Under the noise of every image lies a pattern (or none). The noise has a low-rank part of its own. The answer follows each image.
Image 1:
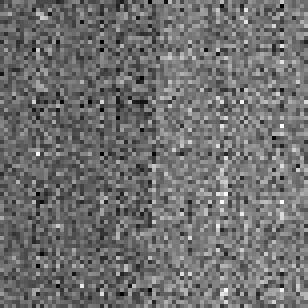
a sharp edge
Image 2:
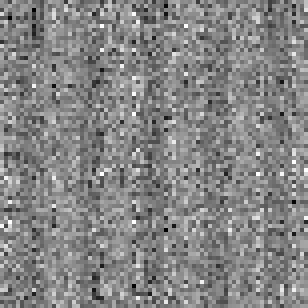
vertical stripes
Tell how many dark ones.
5
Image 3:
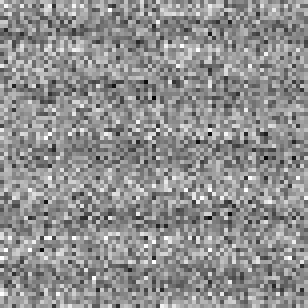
horizontal stripes
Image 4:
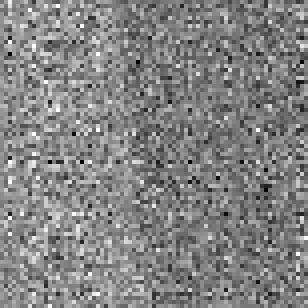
a sharp edge
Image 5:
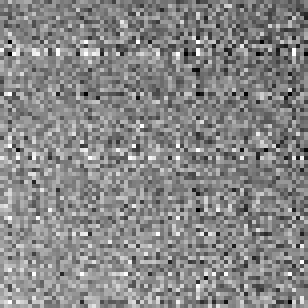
a smooth slope
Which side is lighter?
bottom left
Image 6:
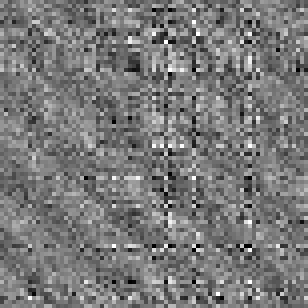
diagonal stripes
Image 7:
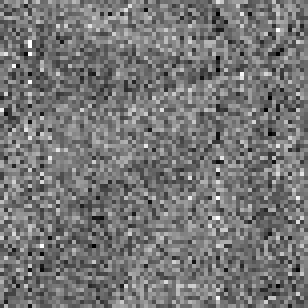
spokes from one point
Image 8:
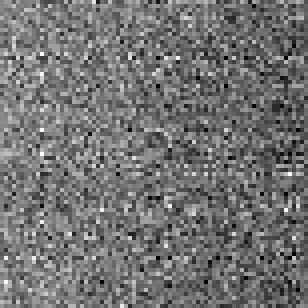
a smooth slope
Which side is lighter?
left
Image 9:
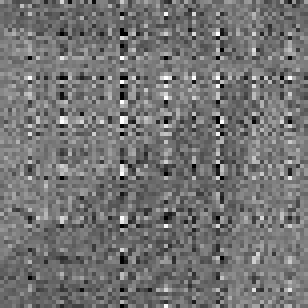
spokes from one point
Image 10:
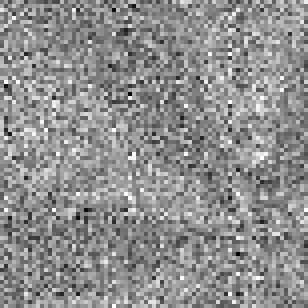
spokes from one point
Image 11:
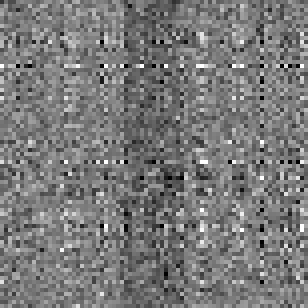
one vertical stripe
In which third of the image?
middle
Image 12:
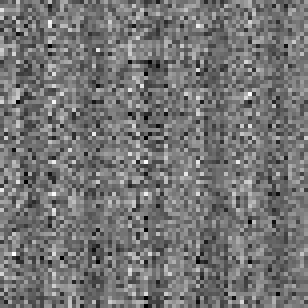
vertical stripes
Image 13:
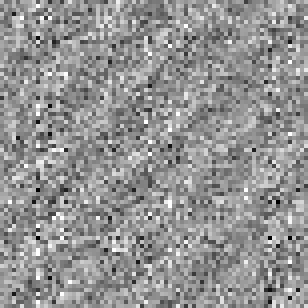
diagonal stripes
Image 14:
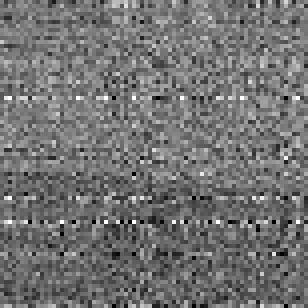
a sharp edge
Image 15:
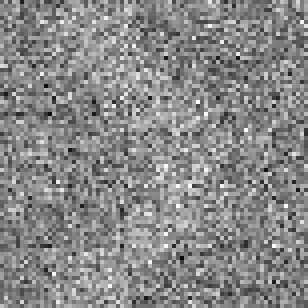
a wavy band
